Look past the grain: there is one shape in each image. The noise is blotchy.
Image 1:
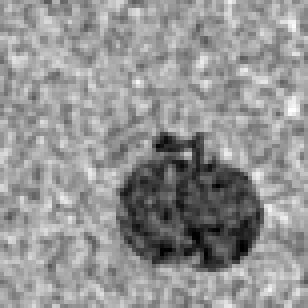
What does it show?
dark apple
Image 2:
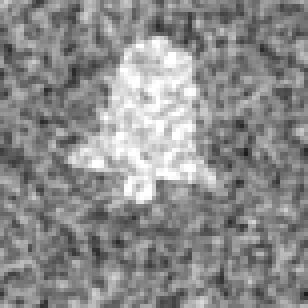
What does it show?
light bell
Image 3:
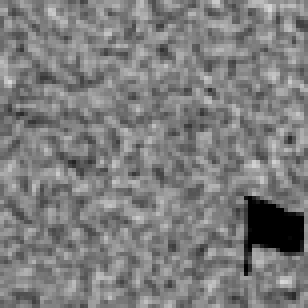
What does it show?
dark flag, bottom right
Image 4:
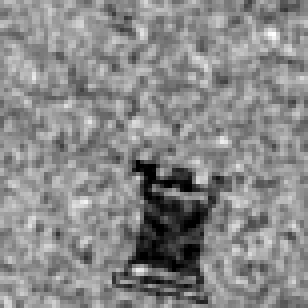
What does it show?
dark chess rook
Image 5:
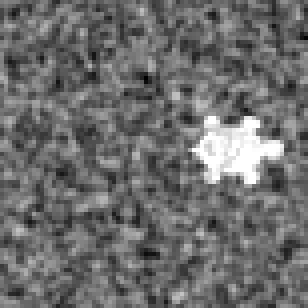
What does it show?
light turtle, middle right
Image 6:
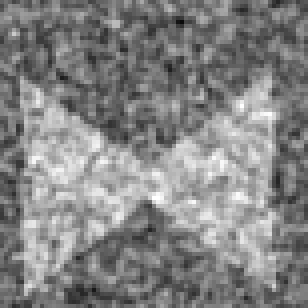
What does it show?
light bow tie
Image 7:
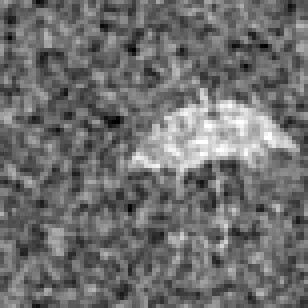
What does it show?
light umbrella
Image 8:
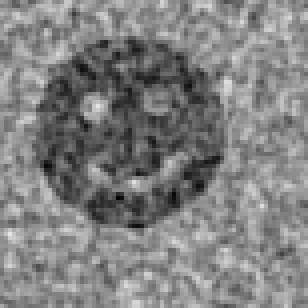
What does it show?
dark smiling face
